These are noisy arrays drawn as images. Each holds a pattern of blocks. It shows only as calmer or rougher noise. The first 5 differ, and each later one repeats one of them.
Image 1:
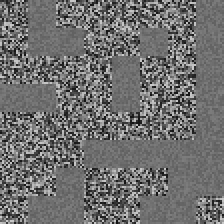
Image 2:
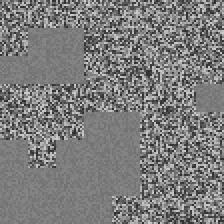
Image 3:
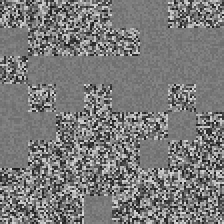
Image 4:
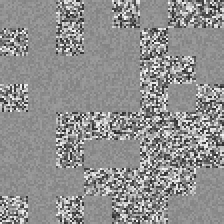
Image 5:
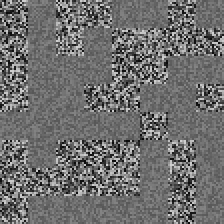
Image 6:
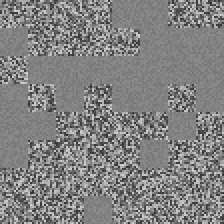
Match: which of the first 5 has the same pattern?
3
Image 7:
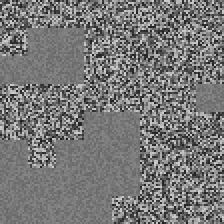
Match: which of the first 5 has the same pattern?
2
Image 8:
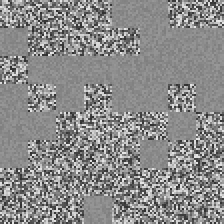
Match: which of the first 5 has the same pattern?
3
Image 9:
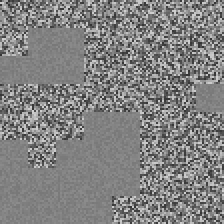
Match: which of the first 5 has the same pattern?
2
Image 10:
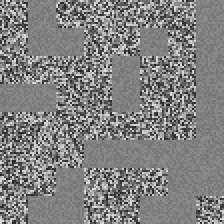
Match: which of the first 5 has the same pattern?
1
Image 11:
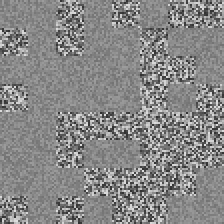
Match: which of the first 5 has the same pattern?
4
